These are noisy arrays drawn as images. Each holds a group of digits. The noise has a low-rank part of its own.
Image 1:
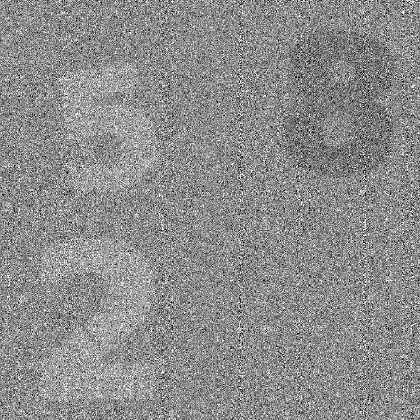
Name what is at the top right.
8
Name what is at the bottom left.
2
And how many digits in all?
3
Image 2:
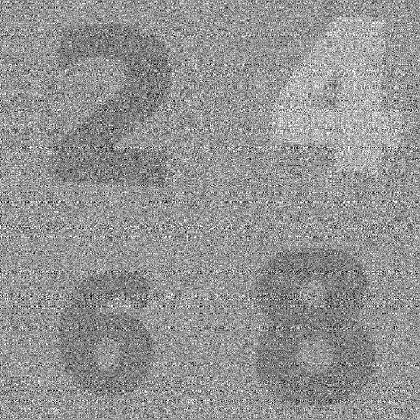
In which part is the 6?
bottom left
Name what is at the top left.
2
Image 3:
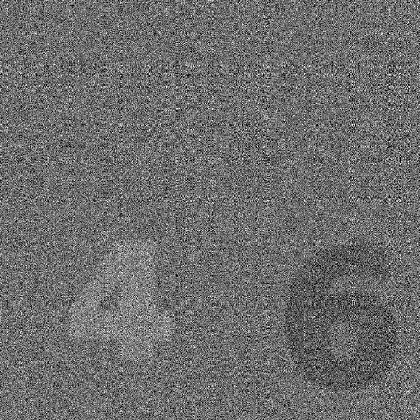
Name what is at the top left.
nothing
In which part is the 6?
bottom right
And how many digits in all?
2
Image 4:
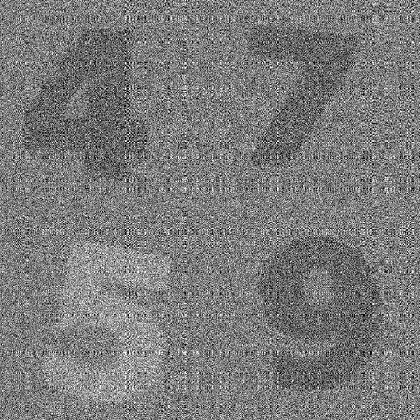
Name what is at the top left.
4
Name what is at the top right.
7
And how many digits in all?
4
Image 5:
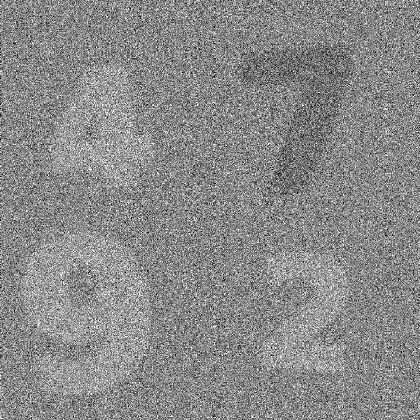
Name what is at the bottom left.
9
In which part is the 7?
top right
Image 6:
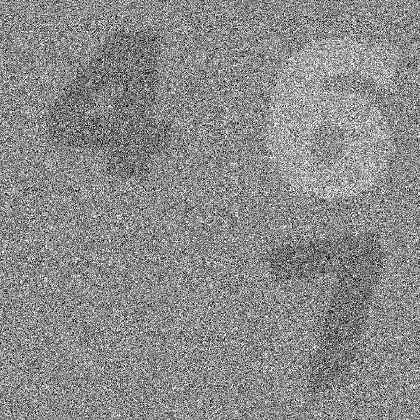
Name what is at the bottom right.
7
